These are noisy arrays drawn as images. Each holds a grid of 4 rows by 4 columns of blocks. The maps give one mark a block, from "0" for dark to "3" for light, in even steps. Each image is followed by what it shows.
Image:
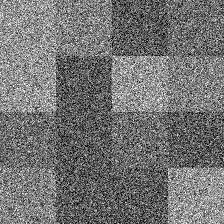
3201
3032
1010
2003
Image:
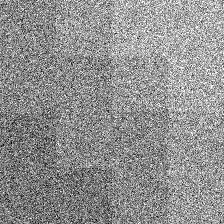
1233
1123
0112
0012
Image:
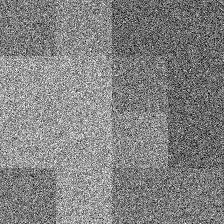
1200
3310
3320
1311
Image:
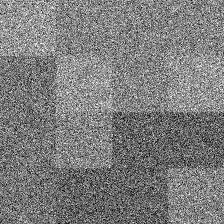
3222
1323
1200
1002
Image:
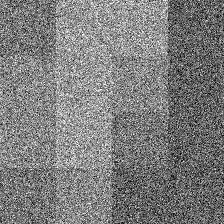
1330
2320
2310
1200
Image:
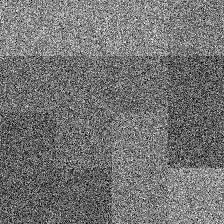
3332
1110
0120
0023
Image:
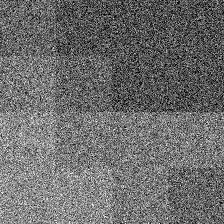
1000
2100
3222
3321
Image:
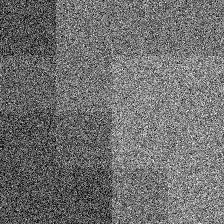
0222
1233
0133
0023
